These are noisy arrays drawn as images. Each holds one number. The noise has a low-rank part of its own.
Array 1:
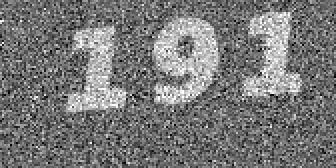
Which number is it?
191
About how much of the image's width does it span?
two thirds
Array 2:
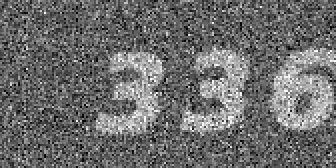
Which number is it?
336
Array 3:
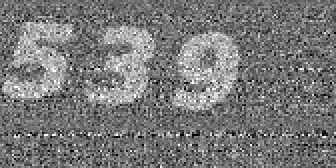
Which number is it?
539
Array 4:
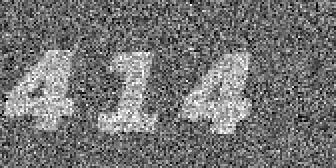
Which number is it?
414
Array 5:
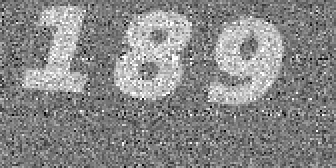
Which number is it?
189
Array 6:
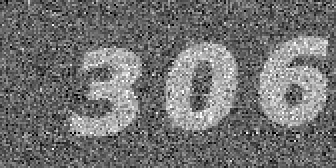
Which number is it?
306
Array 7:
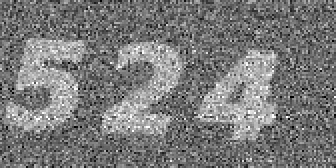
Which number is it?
524
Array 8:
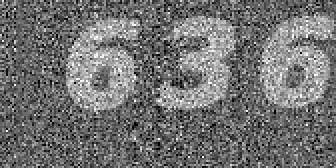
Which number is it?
636
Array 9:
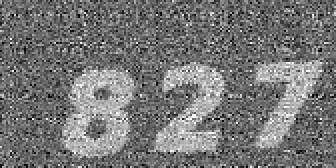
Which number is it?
827
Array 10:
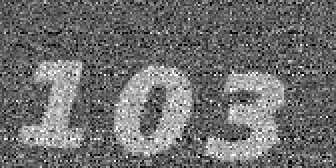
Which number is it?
103
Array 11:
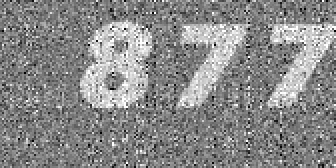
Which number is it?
877
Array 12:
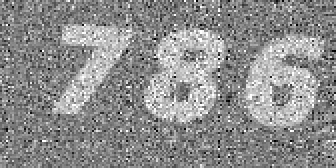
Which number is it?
786
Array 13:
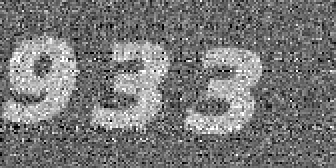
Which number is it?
933
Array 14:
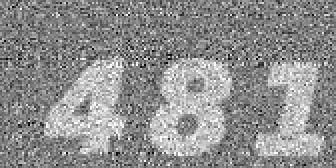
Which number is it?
481
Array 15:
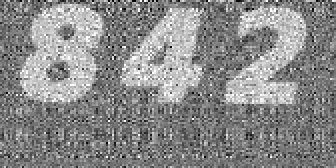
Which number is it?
842
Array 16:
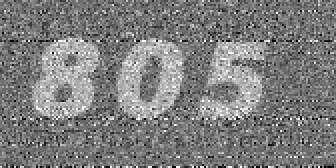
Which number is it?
805
